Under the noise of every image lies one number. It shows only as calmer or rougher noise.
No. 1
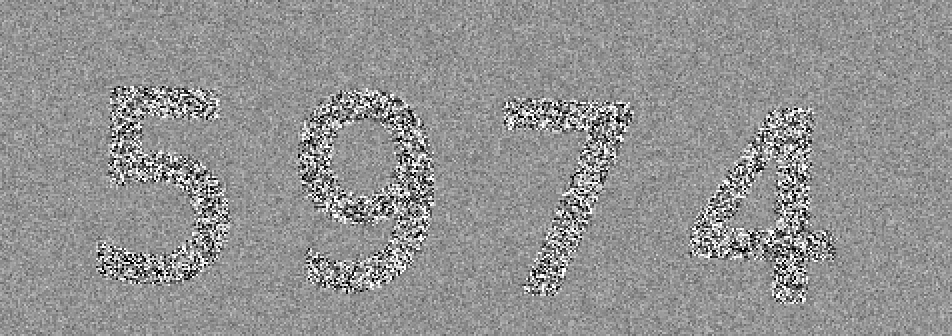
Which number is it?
5974
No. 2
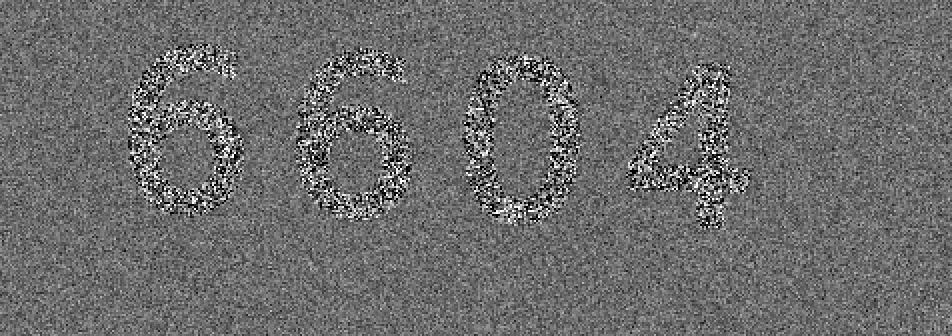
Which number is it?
6604
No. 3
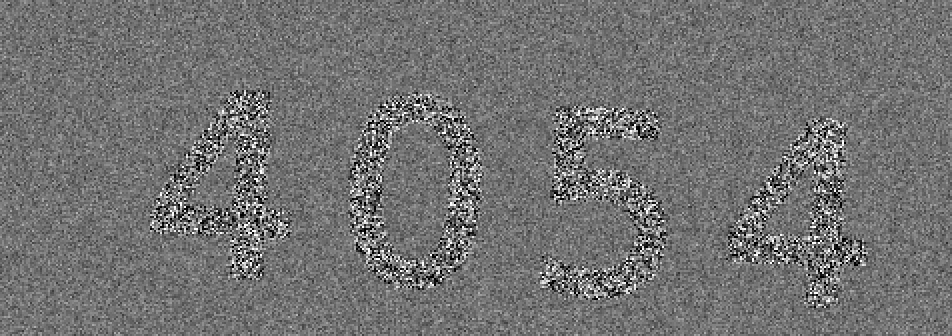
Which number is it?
4054
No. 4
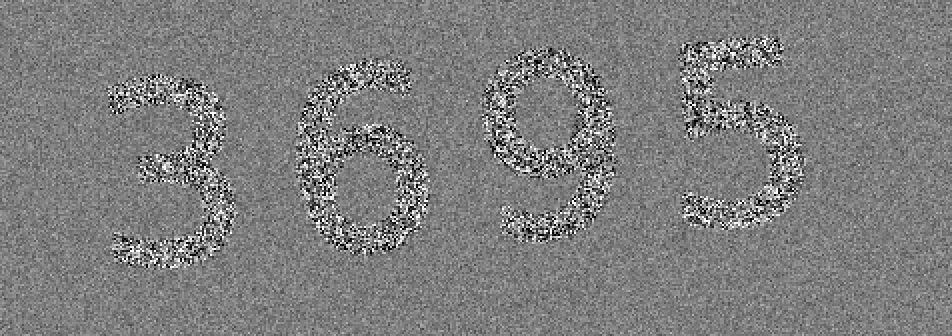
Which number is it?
3695
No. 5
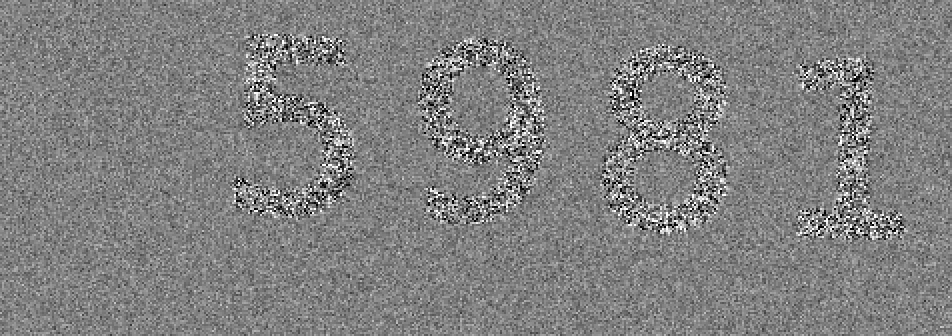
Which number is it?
5981
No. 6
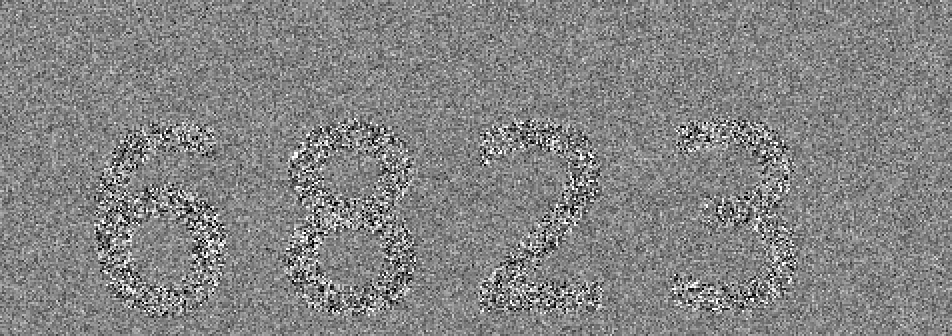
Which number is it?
6823
